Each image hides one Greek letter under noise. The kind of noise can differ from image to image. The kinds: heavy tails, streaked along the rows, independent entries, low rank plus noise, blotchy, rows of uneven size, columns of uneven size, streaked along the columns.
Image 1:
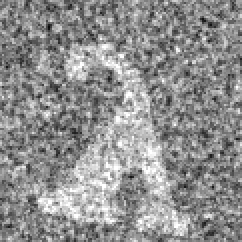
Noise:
blotchy
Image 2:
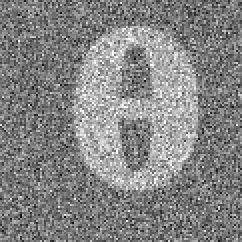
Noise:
independent entries
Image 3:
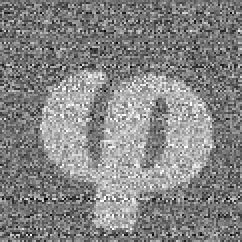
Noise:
rows of uneven size
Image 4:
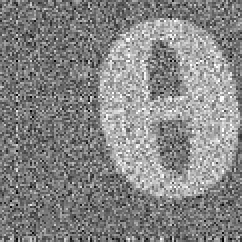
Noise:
low rank plus noise
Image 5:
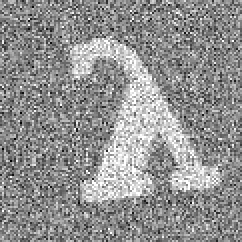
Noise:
low rank plus noise
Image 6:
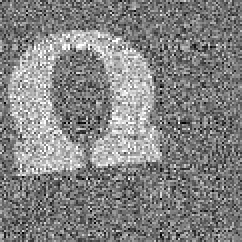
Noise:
low rank plus noise
